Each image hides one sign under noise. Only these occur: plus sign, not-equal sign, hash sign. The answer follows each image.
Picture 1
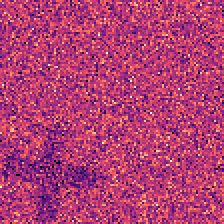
plus sign
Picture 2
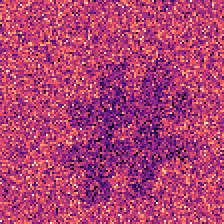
hash sign
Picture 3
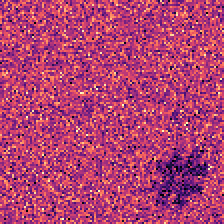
hash sign
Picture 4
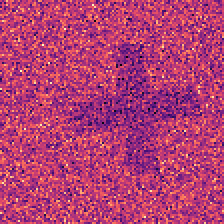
plus sign
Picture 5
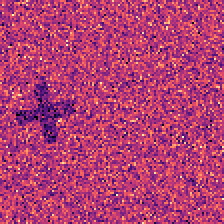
plus sign
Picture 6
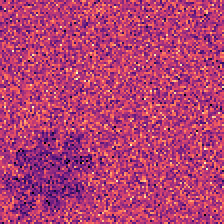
hash sign
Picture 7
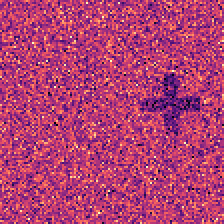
plus sign
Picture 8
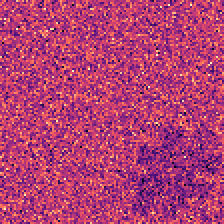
hash sign
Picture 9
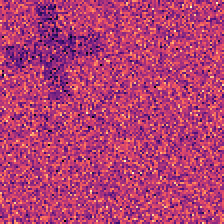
plus sign
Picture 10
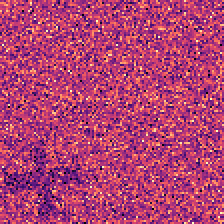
plus sign
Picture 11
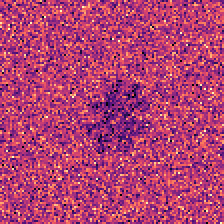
hash sign
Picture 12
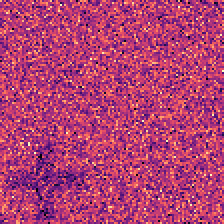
plus sign
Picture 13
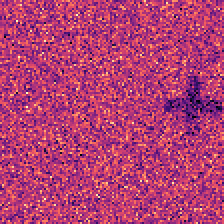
plus sign
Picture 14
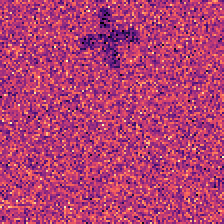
plus sign
